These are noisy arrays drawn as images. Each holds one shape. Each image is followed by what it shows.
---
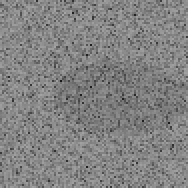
ellipse
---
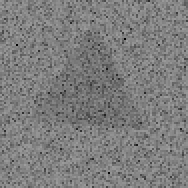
triangle
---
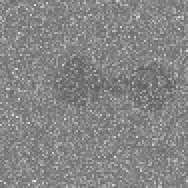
dumbbell
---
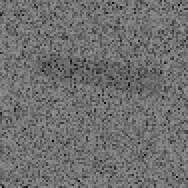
bar
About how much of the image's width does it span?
two thirds
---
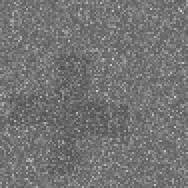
cross
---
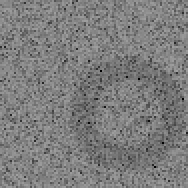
ring
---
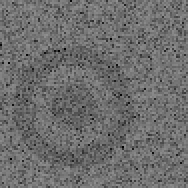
bullseye
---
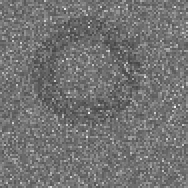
ring
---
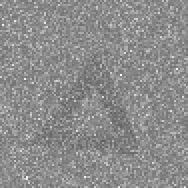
triangle frame
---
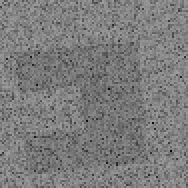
square with a notch
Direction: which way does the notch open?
left
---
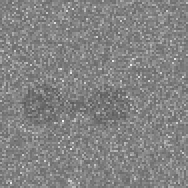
dumbbell
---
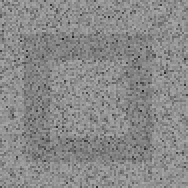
square frame
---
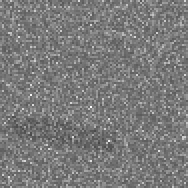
bar
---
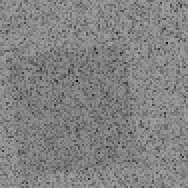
square
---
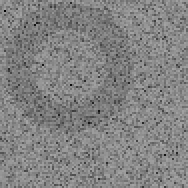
ring
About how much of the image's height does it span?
two thirds
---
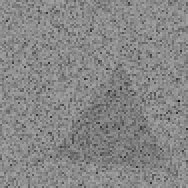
triangle
